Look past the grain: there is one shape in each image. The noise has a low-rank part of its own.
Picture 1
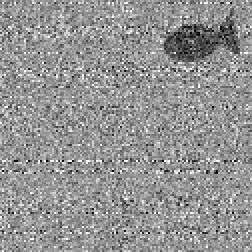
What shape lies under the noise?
fish
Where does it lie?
top right
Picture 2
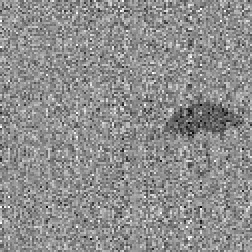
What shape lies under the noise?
umbrella
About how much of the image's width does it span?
a third
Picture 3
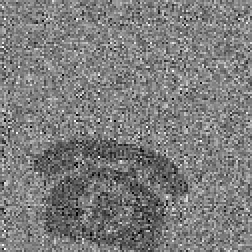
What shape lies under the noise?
telephone
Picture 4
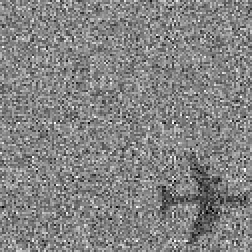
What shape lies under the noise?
airplane
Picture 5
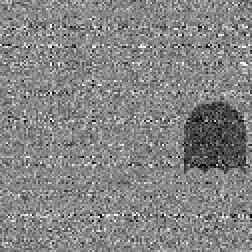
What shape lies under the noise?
ghost
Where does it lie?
middle right
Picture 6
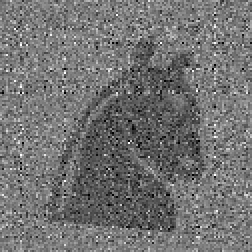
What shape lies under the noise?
chess knight
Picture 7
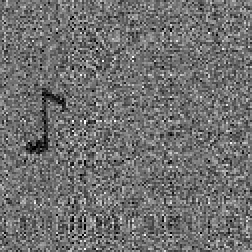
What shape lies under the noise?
musical note
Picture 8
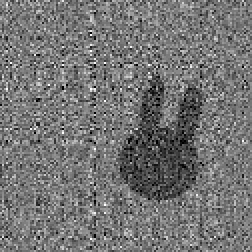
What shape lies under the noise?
rabbit's head
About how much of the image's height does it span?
half
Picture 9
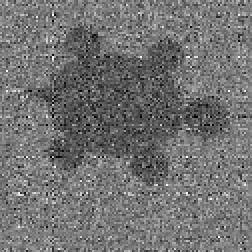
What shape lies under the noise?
turtle
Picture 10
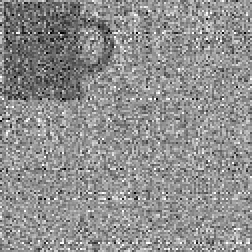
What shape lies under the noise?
cup
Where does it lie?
top left
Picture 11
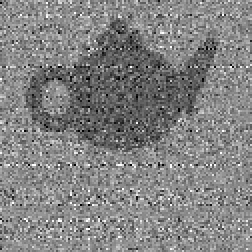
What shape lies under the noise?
teapot
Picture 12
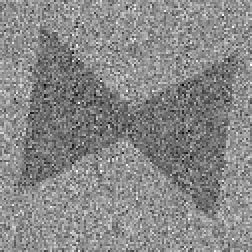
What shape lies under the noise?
bow tie
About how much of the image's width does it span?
nearly all
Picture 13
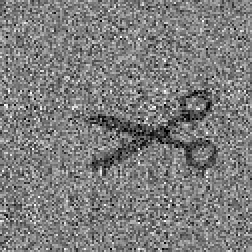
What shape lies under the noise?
pair of scissors
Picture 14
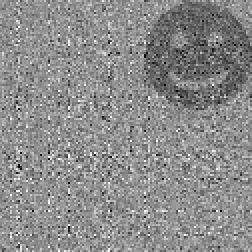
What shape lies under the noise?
smiling face
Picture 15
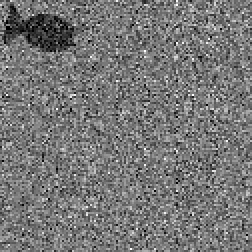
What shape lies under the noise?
fish
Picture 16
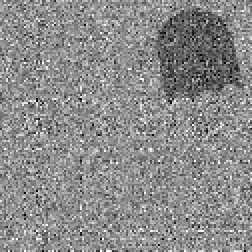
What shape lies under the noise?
ghost
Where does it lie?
top right
